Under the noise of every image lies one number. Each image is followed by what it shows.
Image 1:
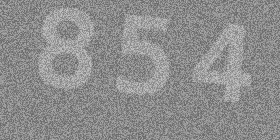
854
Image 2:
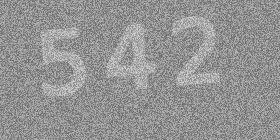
542
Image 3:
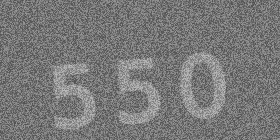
550
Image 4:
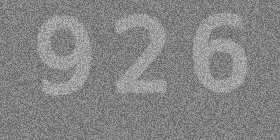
926
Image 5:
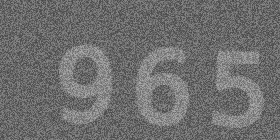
965
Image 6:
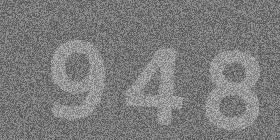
948
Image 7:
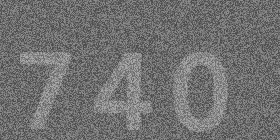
740
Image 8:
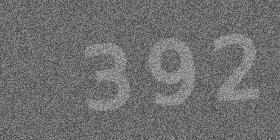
392
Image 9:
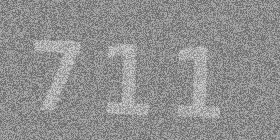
711
